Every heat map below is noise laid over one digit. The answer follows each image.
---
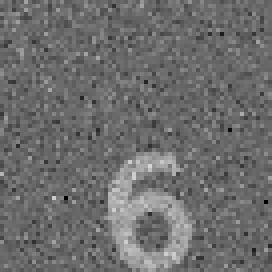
6
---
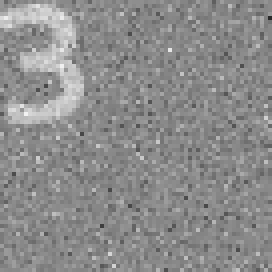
3
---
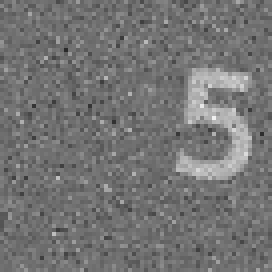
5
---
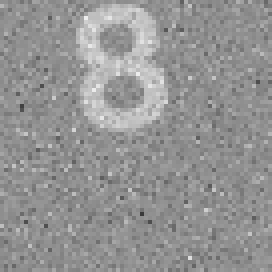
8
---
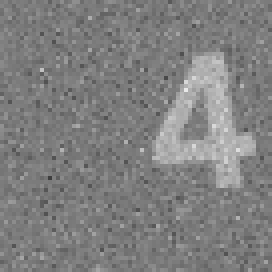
4
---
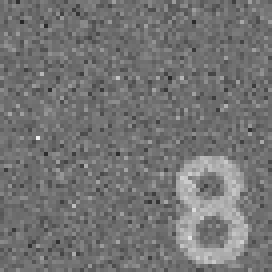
8
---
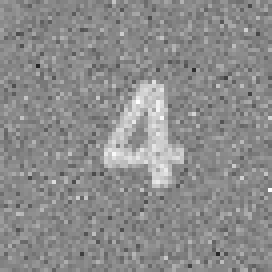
4
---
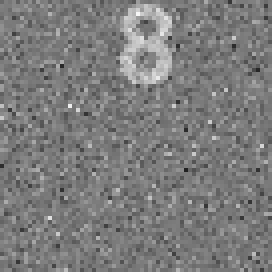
8
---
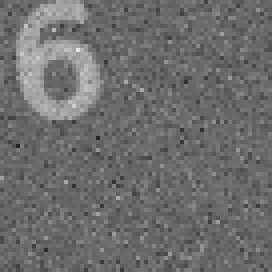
6
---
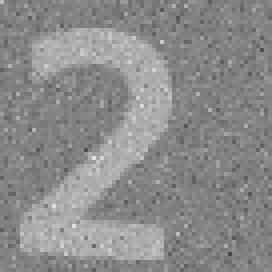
2
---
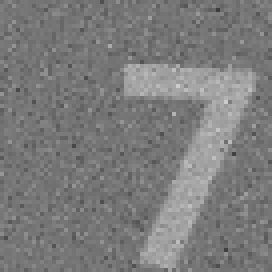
7
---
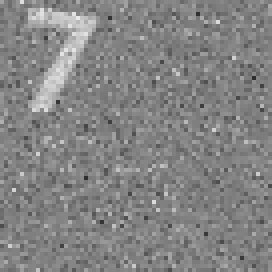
7
